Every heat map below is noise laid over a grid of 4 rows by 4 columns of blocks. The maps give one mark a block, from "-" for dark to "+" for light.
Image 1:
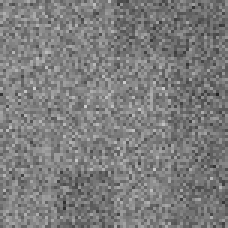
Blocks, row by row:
+ + - -
+ + + -
+ + + -
+ - + -
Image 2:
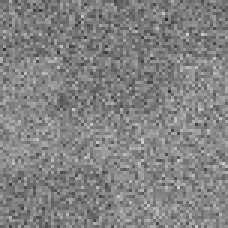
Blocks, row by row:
- - - -
+ - - +
+ + + +
- - + +
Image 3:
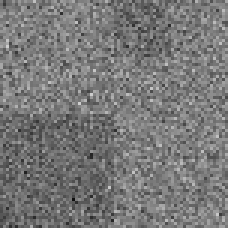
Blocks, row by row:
+ + - +
+ + + +
- - + +
- - + +
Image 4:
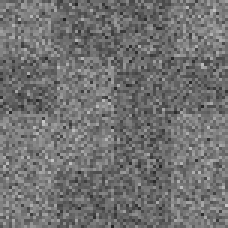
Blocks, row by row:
+ - - +
- + - -
+ + - +
+ - - +
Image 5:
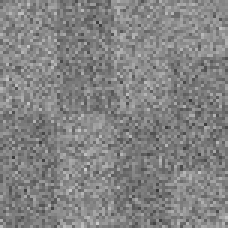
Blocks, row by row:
+ - + +
+ - + -
- + - -
- + - +
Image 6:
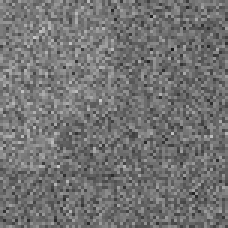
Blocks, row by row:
+ + - -
+ + - -
+ - - -
- - - -
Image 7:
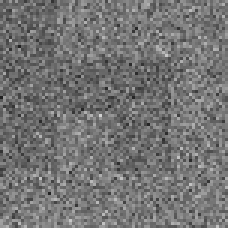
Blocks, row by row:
- + + +
- - - +
- + - +
+ + + +
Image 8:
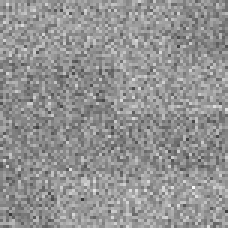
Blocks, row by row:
+ + + -
- - + +
- - - -
- + + +
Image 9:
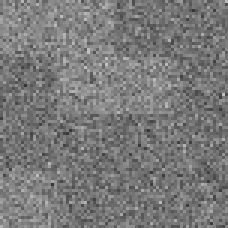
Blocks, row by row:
+ + - -
- + + -
- - - -
+ - - -
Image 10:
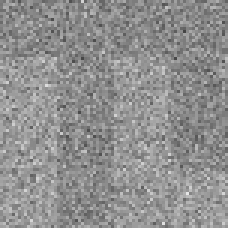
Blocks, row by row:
- - - -
+ - + -
+ - + -
+ - + +
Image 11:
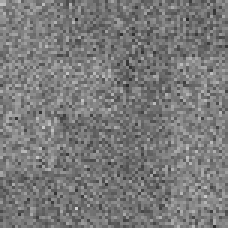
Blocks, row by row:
+ - - -
+ + - +
+ - - +
- - - +
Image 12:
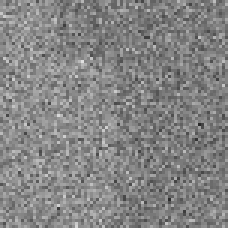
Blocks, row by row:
+ - - -
+ + - -
+ + - -
+ + - -
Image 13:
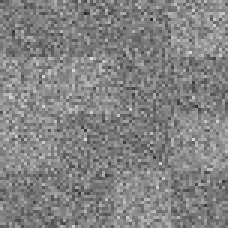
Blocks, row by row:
- - - +
+ + - -
+ - - +
- - + -
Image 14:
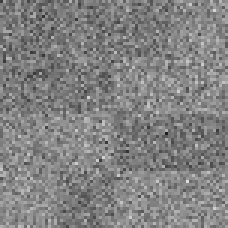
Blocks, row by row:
- - - +
- - + +
+ + - -
+ - + +
